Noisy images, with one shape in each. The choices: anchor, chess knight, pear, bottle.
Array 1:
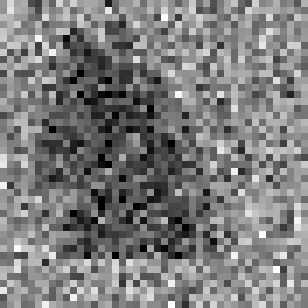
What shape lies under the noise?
chess knight
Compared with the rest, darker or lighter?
darker
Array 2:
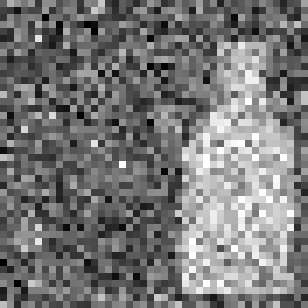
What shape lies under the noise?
bottle
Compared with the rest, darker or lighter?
lighter
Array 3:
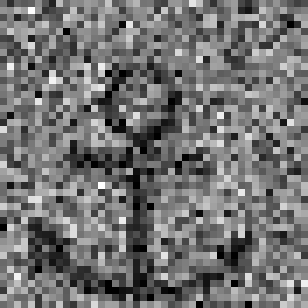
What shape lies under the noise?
anchor
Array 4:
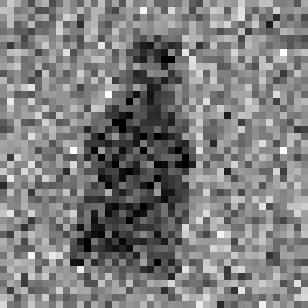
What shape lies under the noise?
bottle
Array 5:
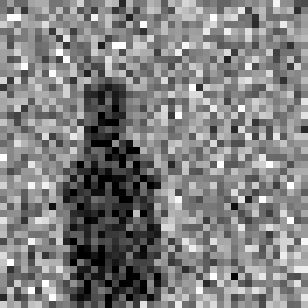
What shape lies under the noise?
bottle
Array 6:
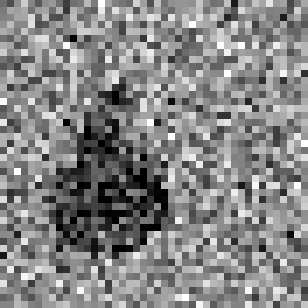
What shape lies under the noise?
pear
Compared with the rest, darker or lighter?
darker
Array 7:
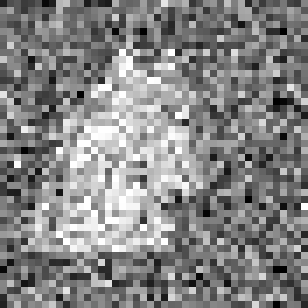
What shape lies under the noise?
chess knight
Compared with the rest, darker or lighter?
lighter
